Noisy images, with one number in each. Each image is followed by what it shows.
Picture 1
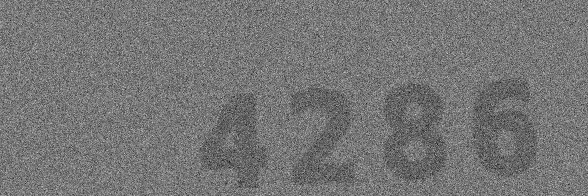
4286
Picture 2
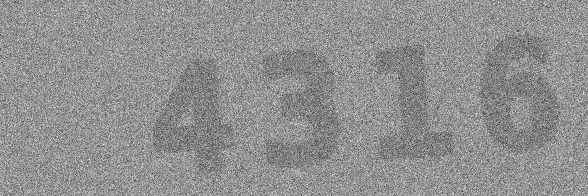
4316
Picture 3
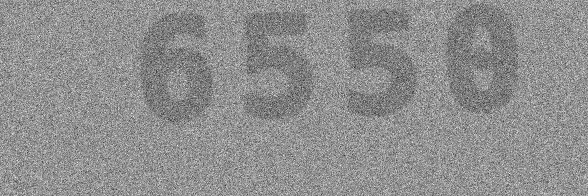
6550
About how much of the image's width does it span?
two thirds
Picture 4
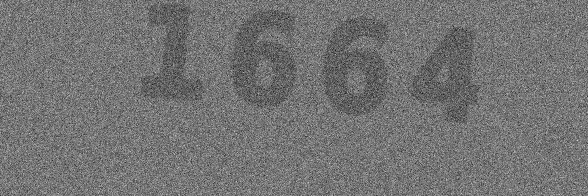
1664
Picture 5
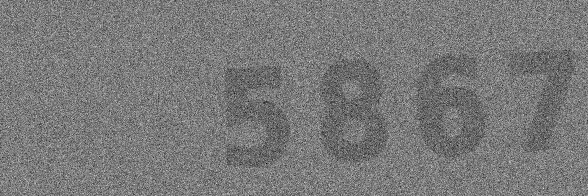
5867
